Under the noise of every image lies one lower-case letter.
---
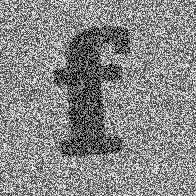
dark f
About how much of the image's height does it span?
two thirds
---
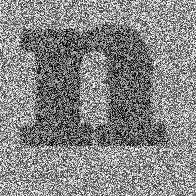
dark n
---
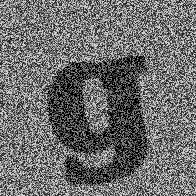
dark g
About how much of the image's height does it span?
two thirds
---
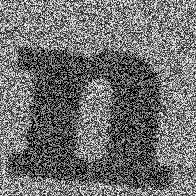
dark n
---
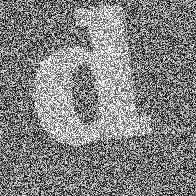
light d
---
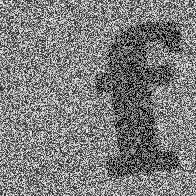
dark f
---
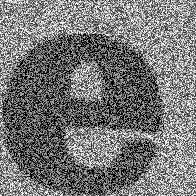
dark e
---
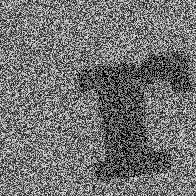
dark r
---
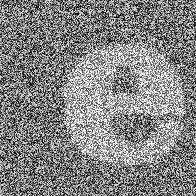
light e
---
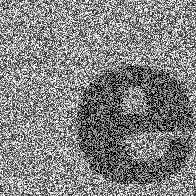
dark e
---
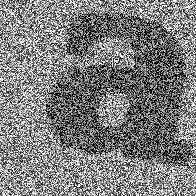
dark a
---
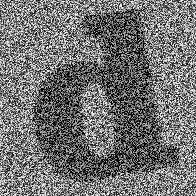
dark d
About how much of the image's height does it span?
nearly all
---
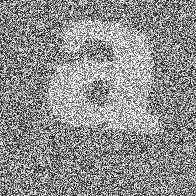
light a
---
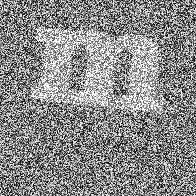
light m
